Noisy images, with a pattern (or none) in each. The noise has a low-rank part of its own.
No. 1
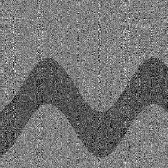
a wavy band
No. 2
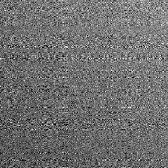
a smooth slope
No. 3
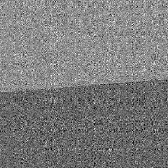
a sharp edge
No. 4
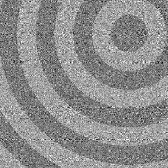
rings round one point
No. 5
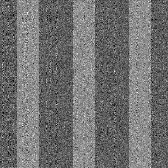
vertical stripes
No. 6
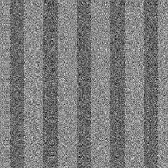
vertical stripes
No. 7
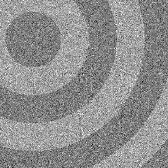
rings round one point
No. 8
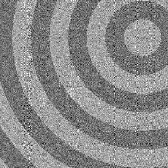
rings round one point
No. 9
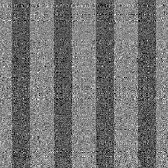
vertical stripes
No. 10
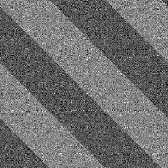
diagonal stripes
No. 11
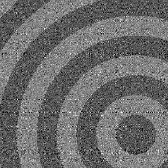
rings round one point
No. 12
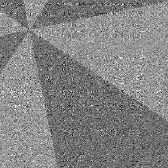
spokes from one point
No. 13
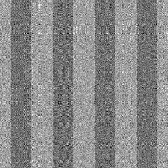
vertical stripes
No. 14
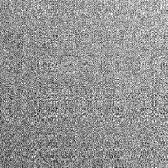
a smooth slope
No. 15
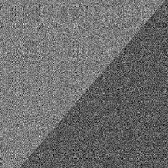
a sharp edge
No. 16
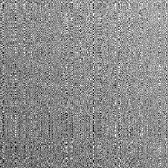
a smooth slope
